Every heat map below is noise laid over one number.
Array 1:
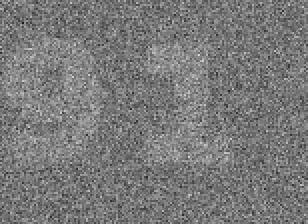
91
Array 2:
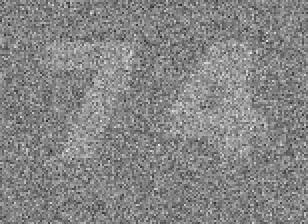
74
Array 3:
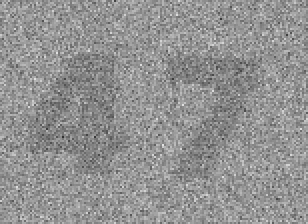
47
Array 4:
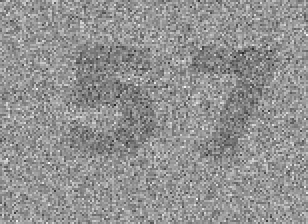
57
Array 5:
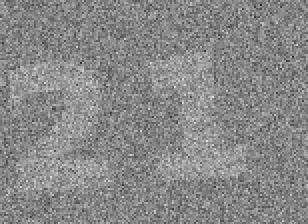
21
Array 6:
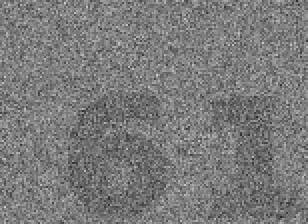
61
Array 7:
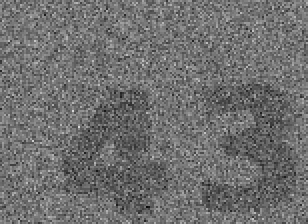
43
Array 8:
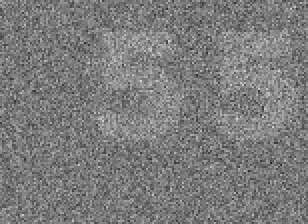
55
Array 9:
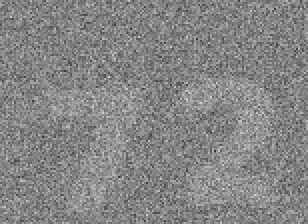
72
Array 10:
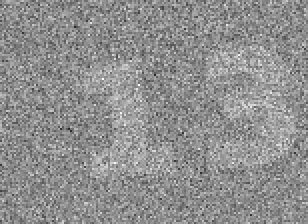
13
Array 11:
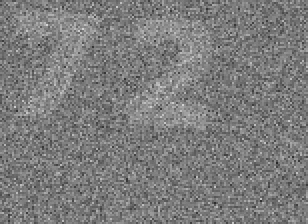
72
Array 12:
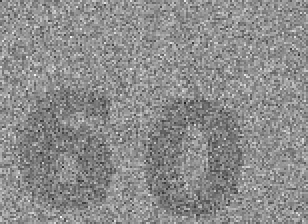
60
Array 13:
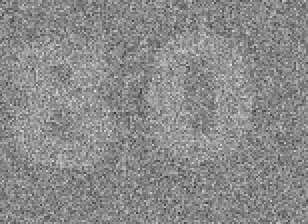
80
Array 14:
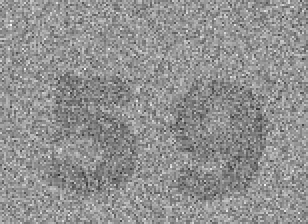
59
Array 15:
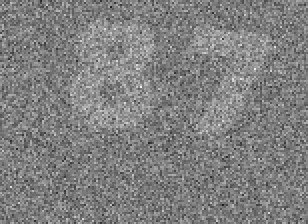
87
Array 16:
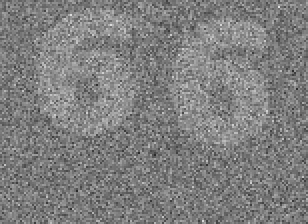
66
